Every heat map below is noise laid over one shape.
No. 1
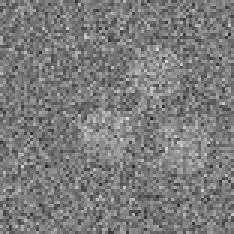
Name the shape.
three dots
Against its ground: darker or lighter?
lighter
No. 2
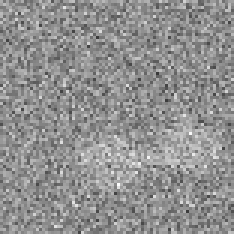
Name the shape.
dumbbell
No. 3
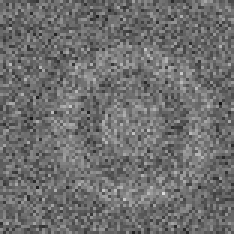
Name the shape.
bullseye
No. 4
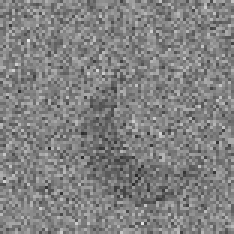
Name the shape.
crescent
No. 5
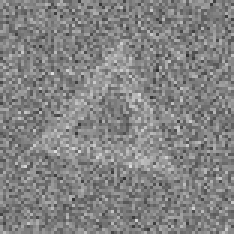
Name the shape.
triangle frame
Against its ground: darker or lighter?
lighter
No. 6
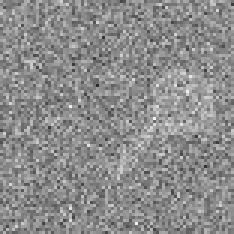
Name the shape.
lollipop
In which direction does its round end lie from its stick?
up and right
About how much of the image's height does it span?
half
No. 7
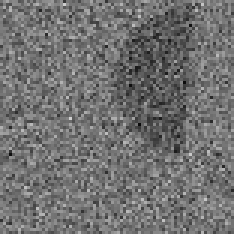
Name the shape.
half disc
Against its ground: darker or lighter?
darker
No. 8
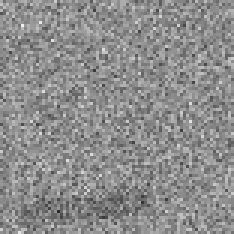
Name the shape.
bar
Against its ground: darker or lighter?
darker
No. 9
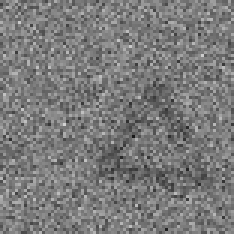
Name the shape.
triangle frame
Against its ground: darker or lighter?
darker
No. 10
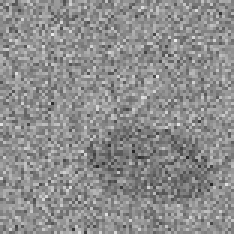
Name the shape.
ellipse
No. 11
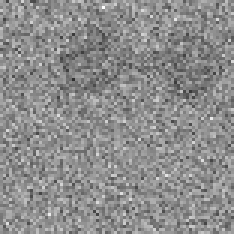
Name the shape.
dumbbell
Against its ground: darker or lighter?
darker
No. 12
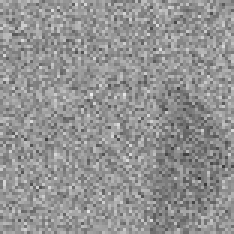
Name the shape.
half disc
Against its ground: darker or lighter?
darker
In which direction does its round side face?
right
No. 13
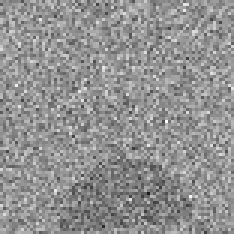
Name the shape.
half disc
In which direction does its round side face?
up
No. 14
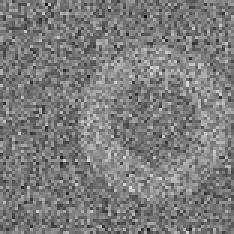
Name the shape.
ring
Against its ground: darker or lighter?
lighter
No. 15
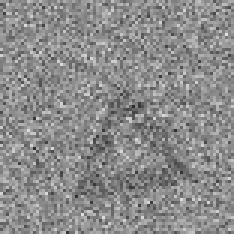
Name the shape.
triangle frame
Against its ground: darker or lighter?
darker
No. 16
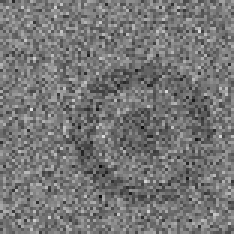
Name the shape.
bullseye
